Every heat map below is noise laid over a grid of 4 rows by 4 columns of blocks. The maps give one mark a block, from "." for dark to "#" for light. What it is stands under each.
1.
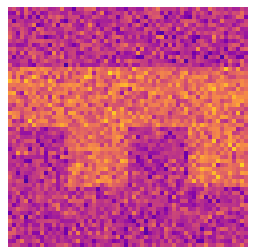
....
####
.#.#
....
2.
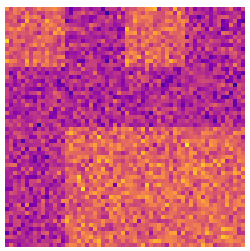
#.#.
....
.###
.###
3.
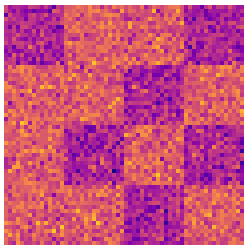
.##.
##.#
#.#.
##.#
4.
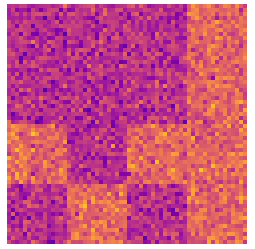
...#
...#
#.##
.#.#
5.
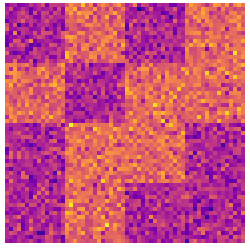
.#.#
#.##
.##.
.#..
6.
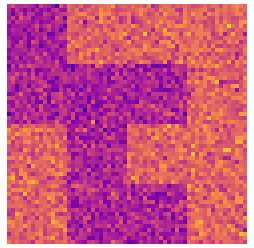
.###
...#
#.##
#..#
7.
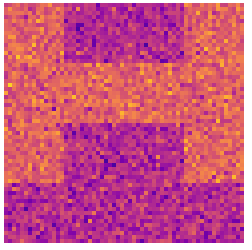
#..#
####
#..#
....
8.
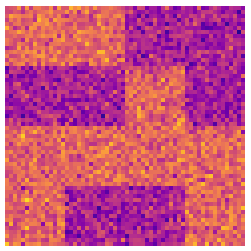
##..
..#.
####
#..#
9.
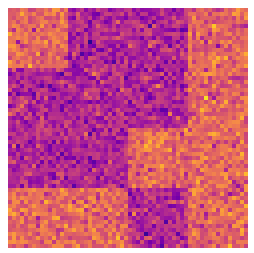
#..#
...#
..##
##.#
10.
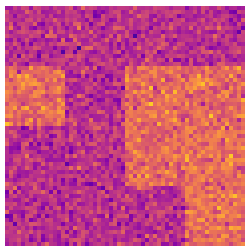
....
#.##
..##
...#
